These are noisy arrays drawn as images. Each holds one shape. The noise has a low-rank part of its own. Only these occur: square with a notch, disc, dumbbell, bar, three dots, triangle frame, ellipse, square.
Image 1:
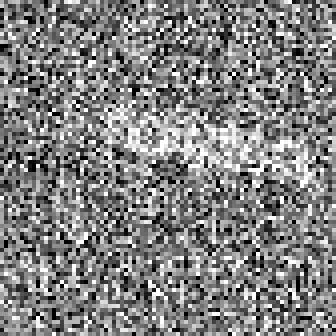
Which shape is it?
bar
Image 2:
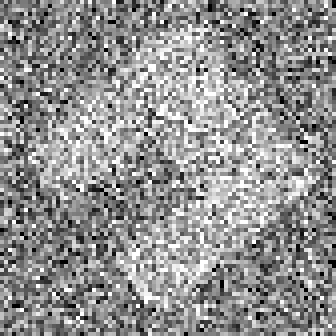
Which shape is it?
square with a notch
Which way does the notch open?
down and left
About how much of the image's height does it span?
nearly all
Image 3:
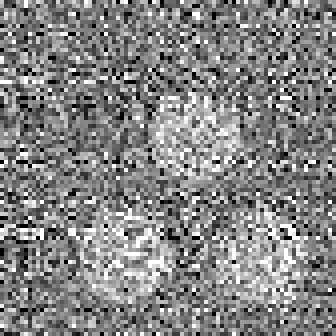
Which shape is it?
three dots
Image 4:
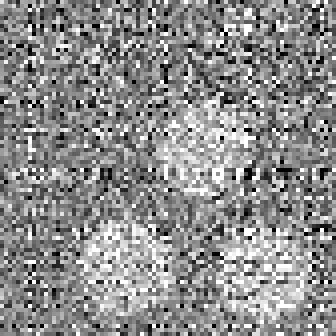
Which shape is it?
three dots
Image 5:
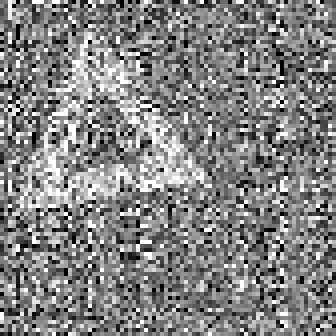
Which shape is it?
triangle frame
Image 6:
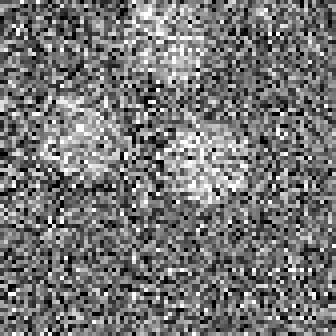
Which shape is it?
three dots
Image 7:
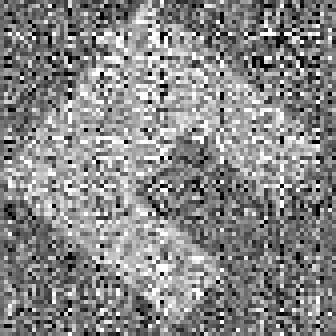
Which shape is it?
square with a notch
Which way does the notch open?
down and right
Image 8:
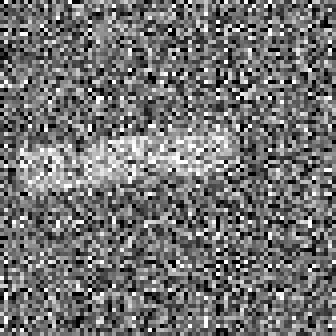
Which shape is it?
bar
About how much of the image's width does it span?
two thirds
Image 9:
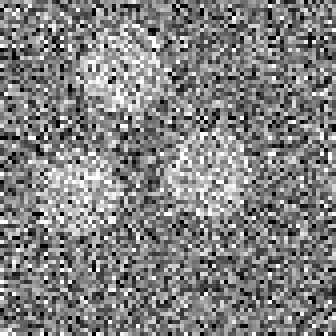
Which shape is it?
three dots
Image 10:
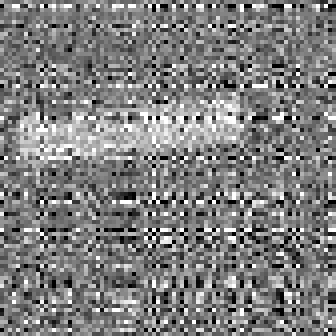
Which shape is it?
bar
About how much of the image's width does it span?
two thirds
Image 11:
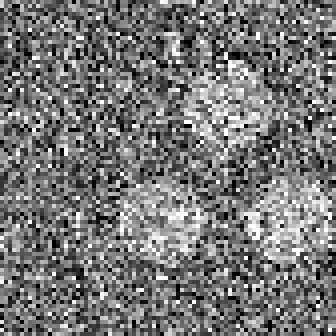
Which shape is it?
three dots
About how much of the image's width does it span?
two thirds
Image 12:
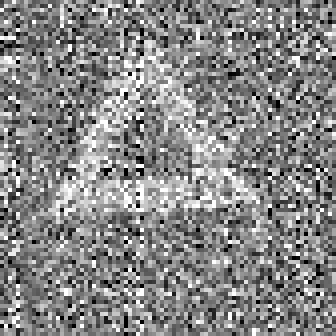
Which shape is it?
triangle frame
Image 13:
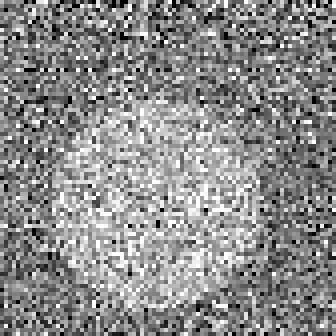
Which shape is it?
disc
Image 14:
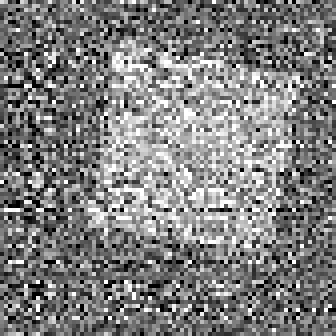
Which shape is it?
square
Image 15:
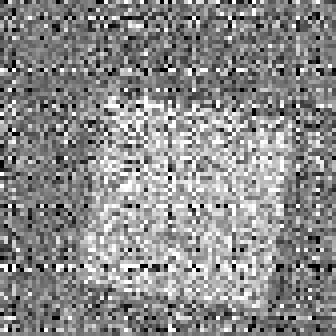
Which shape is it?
square
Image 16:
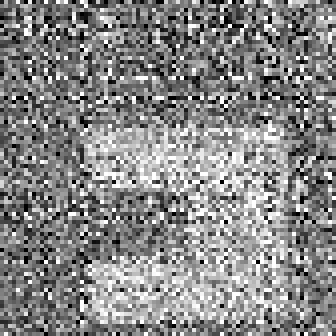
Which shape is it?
square with a notch
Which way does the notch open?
left
